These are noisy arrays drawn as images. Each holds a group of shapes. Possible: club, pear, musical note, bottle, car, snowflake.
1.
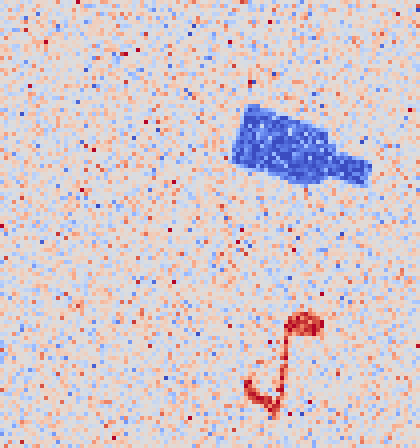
top right: blue bottle; bottom right: red musical note
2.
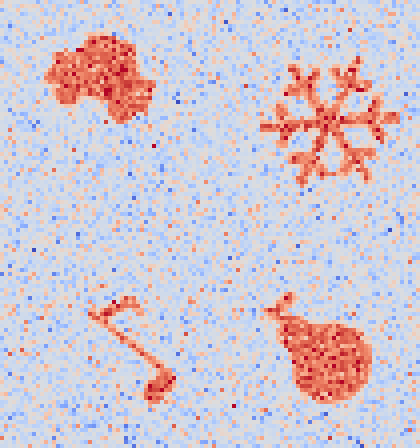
top left: red car; top right: red snowflake; bottom left: red musical note; bottom right: red pear
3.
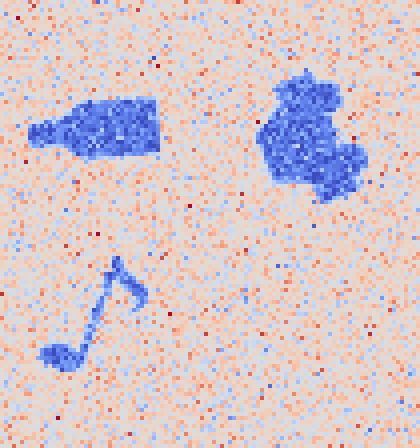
top left: blue bottle; top right: blue car; bottom left: blue musical note
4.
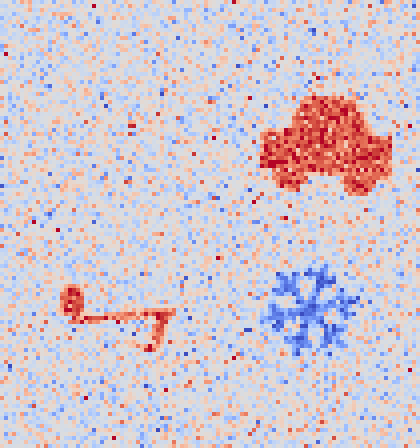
top right: red car; bottom left: red musical note; bottom right: blue snowflake
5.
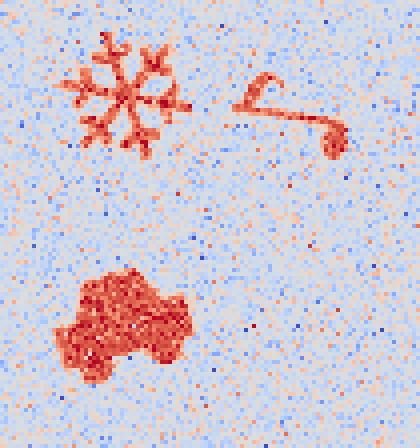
top left: red snowflake; top right: red musical note; bottom left: red car
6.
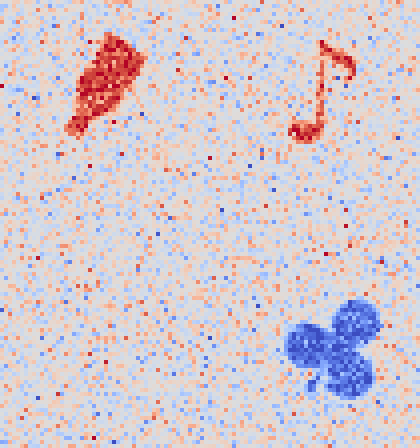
top left: red bottle; top right: red musical note; bottom right: blue club
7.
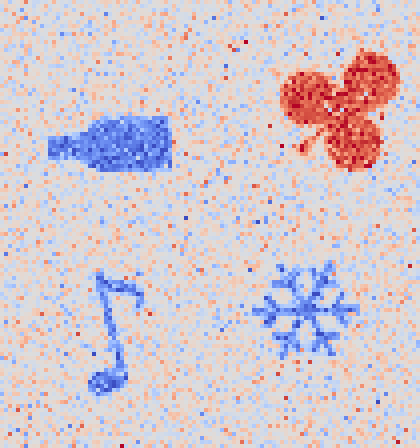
top left: blue bottle; top right: red club; bottom left: blue musical note; bottom right: blue snowflake
